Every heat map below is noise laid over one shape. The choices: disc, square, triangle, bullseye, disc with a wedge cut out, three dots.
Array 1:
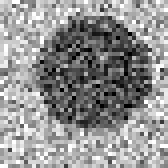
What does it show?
dark disc
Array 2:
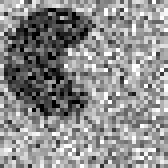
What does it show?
dark disc with a wedge cut out
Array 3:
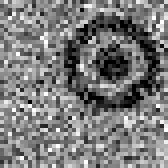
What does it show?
dark bullseye
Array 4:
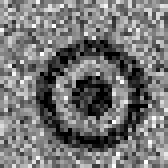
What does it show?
dark bullseye
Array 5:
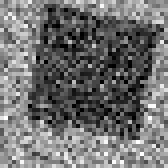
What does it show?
dark square
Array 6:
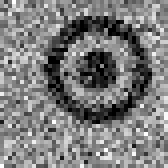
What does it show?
dark bullseye
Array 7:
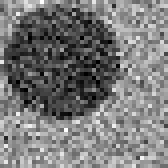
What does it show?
dark disc
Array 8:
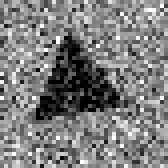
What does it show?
dark triangle
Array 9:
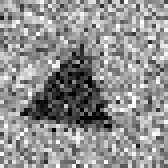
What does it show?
dark triangle
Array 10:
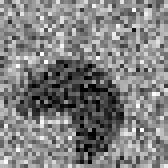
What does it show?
dark disc with a wedge cut out
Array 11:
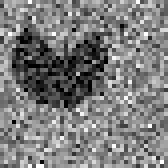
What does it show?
dark disc with a wedge cut out
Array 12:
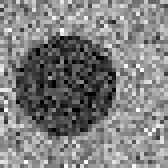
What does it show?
dark disc
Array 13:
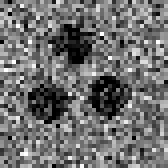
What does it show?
dark three dots
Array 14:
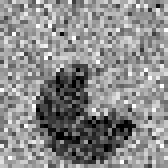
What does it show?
dark disc with a wedge cut out
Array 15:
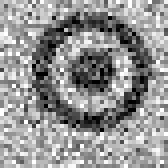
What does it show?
dark bullseye
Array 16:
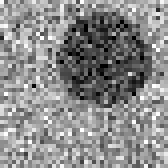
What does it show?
dark disc
